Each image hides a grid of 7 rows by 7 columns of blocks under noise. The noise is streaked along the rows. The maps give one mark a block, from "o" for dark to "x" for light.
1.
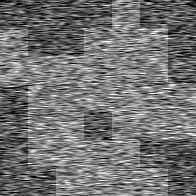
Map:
o o o o x o o
x o o x x x o
x x x x x x o
o x x x x x x
o x x o x x x
o x x x x o o
o o x x x x o
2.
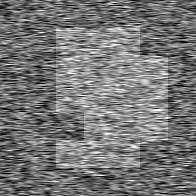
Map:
o o o o o o o
o o x x x o o
o o x x x x o
o o x x x x o
o o o x x x o
o o x x x o o
o o o o o o o
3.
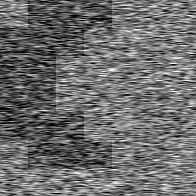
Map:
x o o o x x x
o o o x x x x
o o x x x x x
o o x x x x x
o o o x x x x
x o o o x x x
x x x x x x x
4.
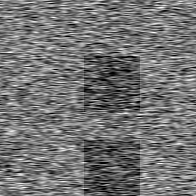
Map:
x x x x x x x
x x x x x x x
x x x o o x x
x x x o o x x
x x x x x x x
x x x o o x x
x x x o o x x
